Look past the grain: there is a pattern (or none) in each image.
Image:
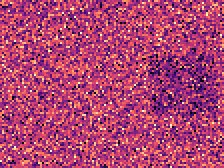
one block
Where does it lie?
middle right
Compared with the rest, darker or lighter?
darker
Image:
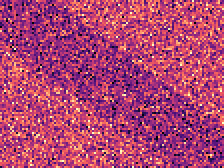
a diagonal band
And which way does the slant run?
top left to bottom right
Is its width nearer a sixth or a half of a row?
a half
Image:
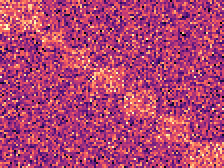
blocks along the diagonal
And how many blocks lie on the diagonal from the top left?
7
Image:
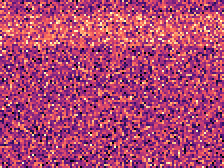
one band of rows
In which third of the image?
top
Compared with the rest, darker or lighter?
lighter
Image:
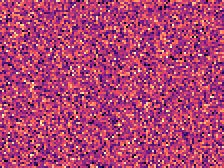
only noise
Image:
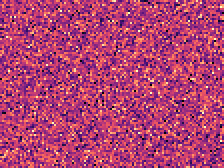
only noise
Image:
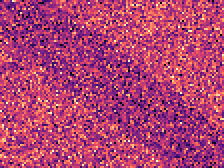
a diagonal band
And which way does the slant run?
top left to bottom right
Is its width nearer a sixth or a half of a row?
a half
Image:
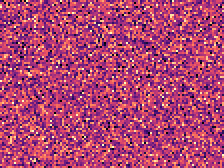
only noise
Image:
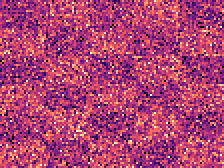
a checkerboard
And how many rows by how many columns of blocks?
6 by 5
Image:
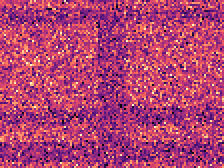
bands of rows crossing bands of columns
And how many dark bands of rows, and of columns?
3 and 1
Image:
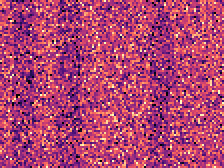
bands of columns
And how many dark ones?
3
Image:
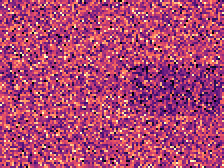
one block
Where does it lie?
middle right
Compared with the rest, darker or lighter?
darker
